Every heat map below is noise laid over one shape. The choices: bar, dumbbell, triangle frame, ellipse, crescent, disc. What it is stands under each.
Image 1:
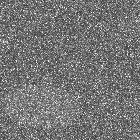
ellipse
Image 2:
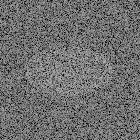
ellipse
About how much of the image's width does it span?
two thirds
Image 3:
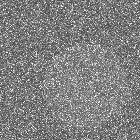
disc
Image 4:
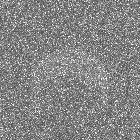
crescent
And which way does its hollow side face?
down
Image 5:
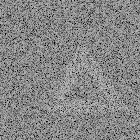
triangle frame
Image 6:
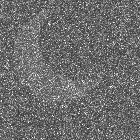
crescent
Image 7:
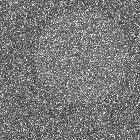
disc
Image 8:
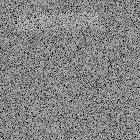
bar
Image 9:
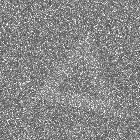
triangle frame
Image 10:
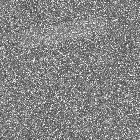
bar
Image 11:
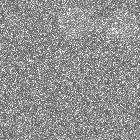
dumbbell
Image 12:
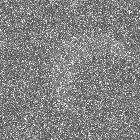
crescent
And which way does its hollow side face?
down and right
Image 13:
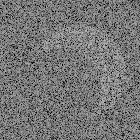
crescent
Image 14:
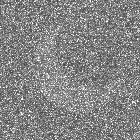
crescent
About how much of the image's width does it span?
two thirds
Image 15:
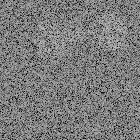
dumbbell
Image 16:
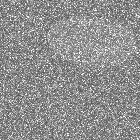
ellipse
